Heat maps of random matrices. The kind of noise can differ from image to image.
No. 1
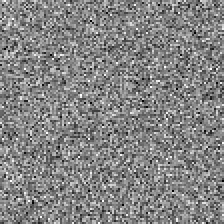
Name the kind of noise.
independent entries
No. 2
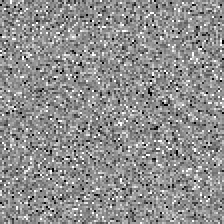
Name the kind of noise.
heavy tails
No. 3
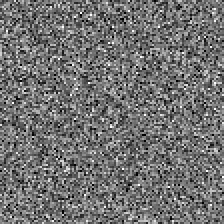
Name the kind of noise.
independent entries
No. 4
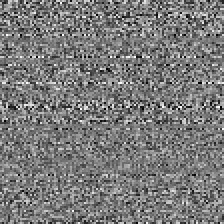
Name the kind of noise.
rows of uneven size
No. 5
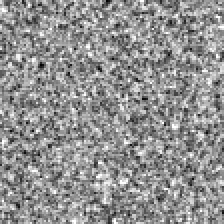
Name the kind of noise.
blotchy
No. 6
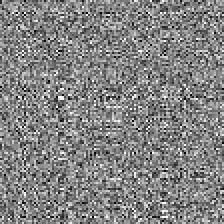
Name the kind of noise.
low rank plus noise
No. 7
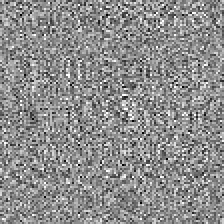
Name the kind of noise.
low rank plus noise
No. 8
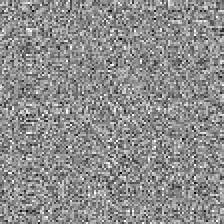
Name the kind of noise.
low rank plus noise
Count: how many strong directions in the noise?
three or four
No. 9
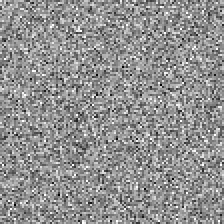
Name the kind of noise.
independent entries
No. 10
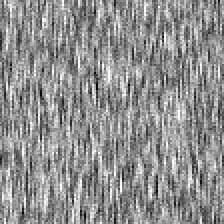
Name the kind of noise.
streaked along the columns
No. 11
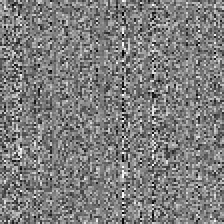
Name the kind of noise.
columns of uneven size
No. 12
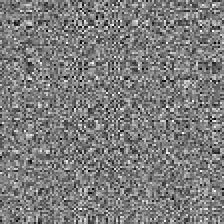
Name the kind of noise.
low rank plus noise
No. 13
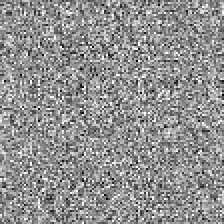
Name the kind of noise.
low rank plus noise
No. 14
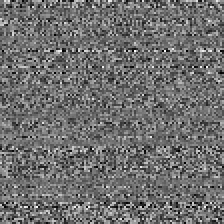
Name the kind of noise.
rows of uneven size
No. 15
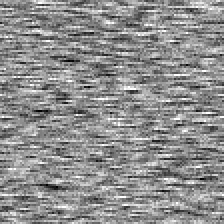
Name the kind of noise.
streaked along the rows
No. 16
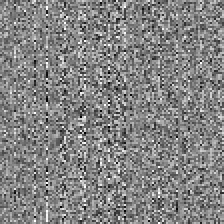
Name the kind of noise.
columns of uneven size
